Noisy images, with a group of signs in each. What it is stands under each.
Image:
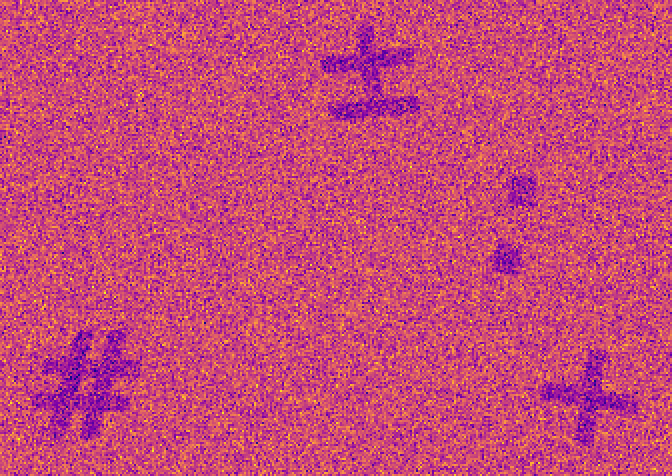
top middle: plus-minus sign; middle right: colon; bottom left: hash sign; bottom right: plus sign
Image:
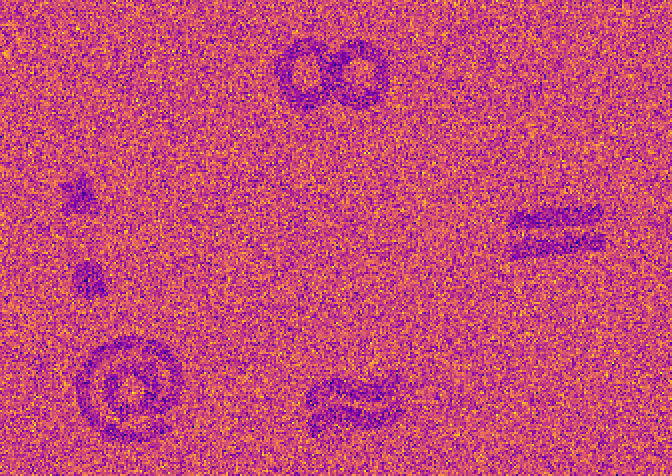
top middle: infinity sign; middle left: colon; middle right: equals sign; bottom left: at sign; bottom middle: approximately sign
